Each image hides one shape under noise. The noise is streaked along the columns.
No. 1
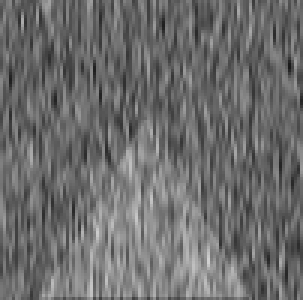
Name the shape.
triangle
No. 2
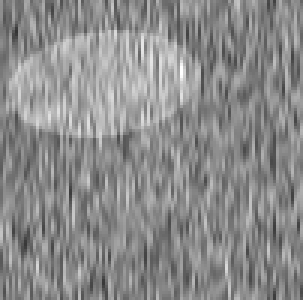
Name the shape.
ellipse
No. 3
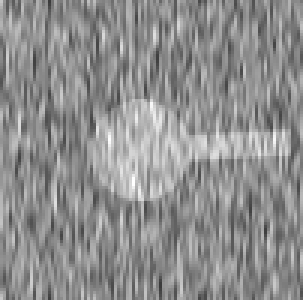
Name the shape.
lollipop
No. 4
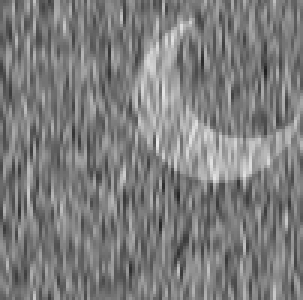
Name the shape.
crescent
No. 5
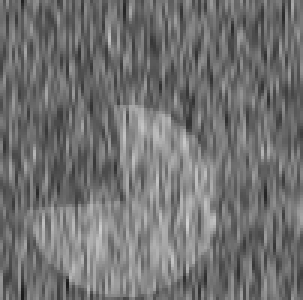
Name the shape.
disc with a wedge cut out
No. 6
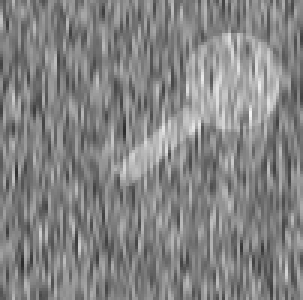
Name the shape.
lollipop
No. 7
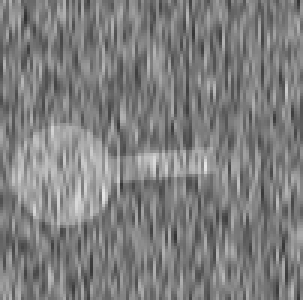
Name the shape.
lollipop
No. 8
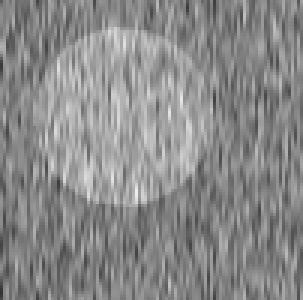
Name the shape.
disc
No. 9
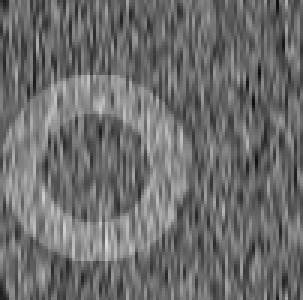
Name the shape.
ring
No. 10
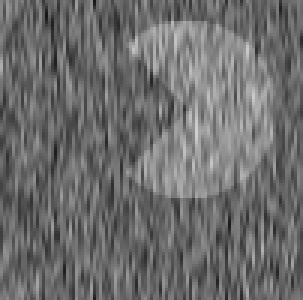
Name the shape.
disc with a wedge cut out
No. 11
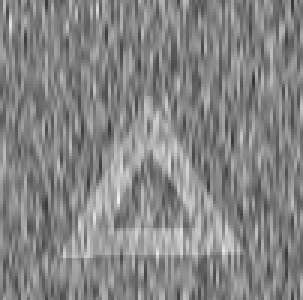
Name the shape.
triangle frame
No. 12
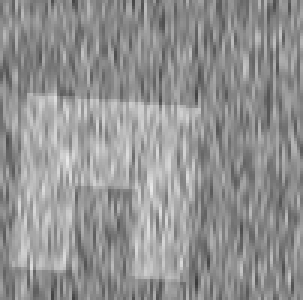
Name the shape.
square with a notch
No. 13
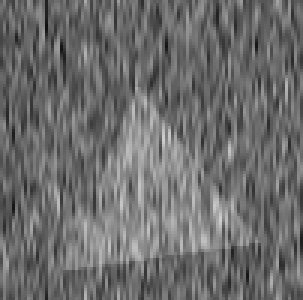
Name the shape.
triangle
